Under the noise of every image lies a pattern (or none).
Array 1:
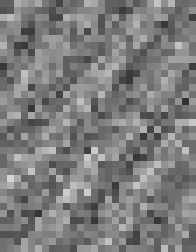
diagonal stripes
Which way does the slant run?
bottom left to top right
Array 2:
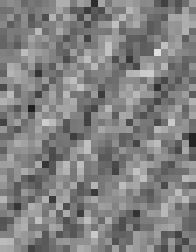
diagonal stripes
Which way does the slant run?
bottom left to top right
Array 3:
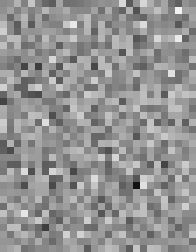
only noise
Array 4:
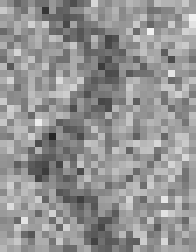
a wavy band
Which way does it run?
top to bottom
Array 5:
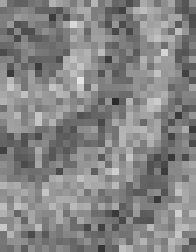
rings round one point
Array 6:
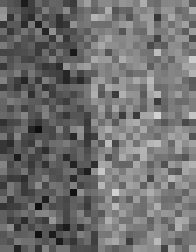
a sharp edge
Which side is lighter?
right
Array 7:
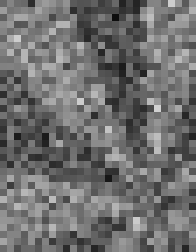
spokes from one point
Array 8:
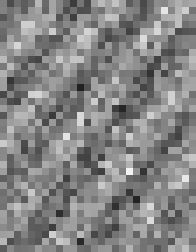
diagonal stripes
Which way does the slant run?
bottom left to top right
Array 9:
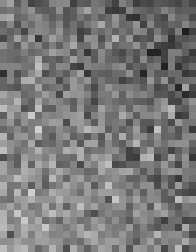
a smooth slope
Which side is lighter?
bottom left
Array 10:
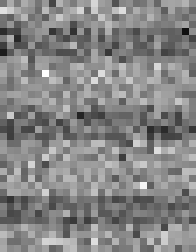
horizontal stripes
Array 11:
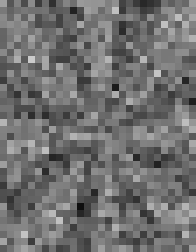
spokes from one point
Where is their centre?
centre
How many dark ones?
8
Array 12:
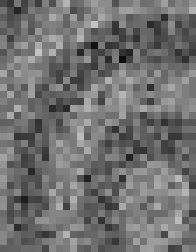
rings round one point
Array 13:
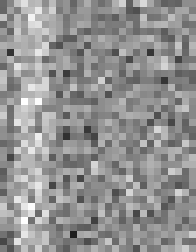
one vertical stripe
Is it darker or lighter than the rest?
lighter
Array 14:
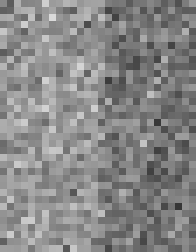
a sharp edge
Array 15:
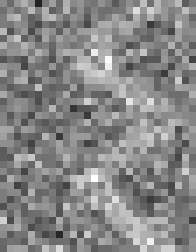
a wavy band
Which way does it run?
top to bottom
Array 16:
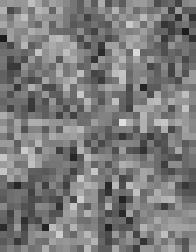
spokes from one point
